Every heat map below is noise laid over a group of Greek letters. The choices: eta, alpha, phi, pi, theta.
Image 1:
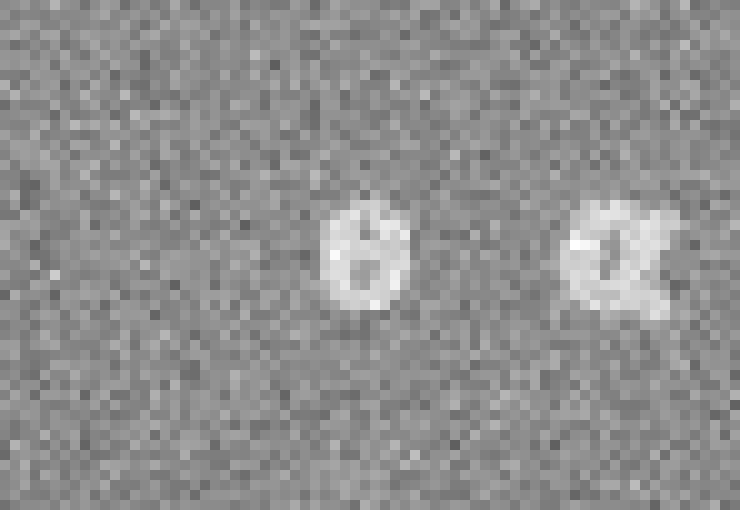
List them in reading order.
centre: theta; middle right: alpha
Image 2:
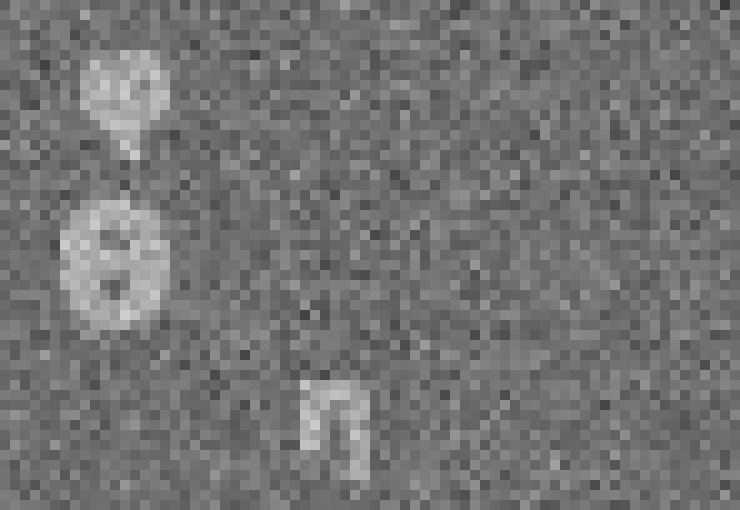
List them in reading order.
top left: phi; middle left: theta; bottom middle: eta
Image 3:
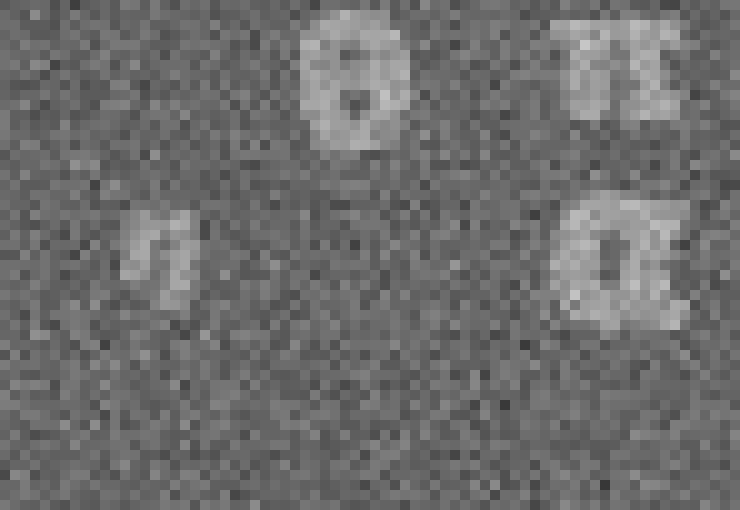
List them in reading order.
top middle: theta; top right: pi; middle left: eta; middle right: alpha
